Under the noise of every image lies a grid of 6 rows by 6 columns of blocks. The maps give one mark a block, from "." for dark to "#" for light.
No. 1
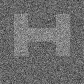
. . . . . .
. # . . # .
. # # # # .
. # . . # .
. . . . . .
. . . . . .
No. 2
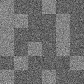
# . . # . .
# # . . # .
# . . . # .
# . # . # .
. # . . . #
# . . # . .
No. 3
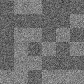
. # # . . .
. . . . . #
. # # . # .
. # . # . #
. # # . . .
# # . # # #
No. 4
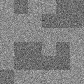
# . # # . .
# # # . . .
# # # # # #
# . . # . #
# . . . . #
. # # # # #
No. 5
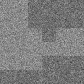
# # . . . .
# # . . . .
# # # . # #
# # # # # #
# # # . . .
. . . . . .
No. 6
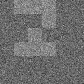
. # # # . .
. . . # . .
. . # . . .
. # # # . .
. . . . . .
. . . . . .
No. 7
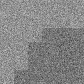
# # # # # #
# # # # # #
# # # . . .
# # . . . .
# # . . . .
# . . . . .
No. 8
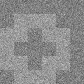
. . . . . .
. # # # . .
# # . # # .
# . . . # .
# # . # # .
. # # # . .
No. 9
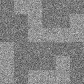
. # # . . .
. . # . . #
. . # # # #
# . . . . .
# . . . # .
# . # # # .
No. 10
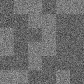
. # # . # #
. . # # . .
# . . # . .
# . # # . .
. . # . . .
# # . . # .
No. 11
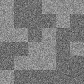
# . . # # #
# . . . # .
# # . # . .
. . # # . #
. # # # . .
# . . . . .
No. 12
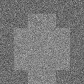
. . . . . .
. . # # . .
. # # # # .
. # # # # .
. # # # # .
. . # # . .
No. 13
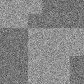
# # # . . .
# # . . . .
. . # # # #
. . # # # #
. . # # # .
. . # # # .
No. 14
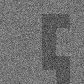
# # # # # #
# # # . . #
# # # . # #
# # # . # #
# # # . . #
# # # # . #
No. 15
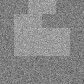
. . # # . .
. # # . . .
. # # # # .
. # # # # .
. . . . . .
. . . . . .
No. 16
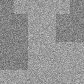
. # # # # .
. . # # . .
. . # # . .
. . # # # #
. . # # # #
# # # # # #
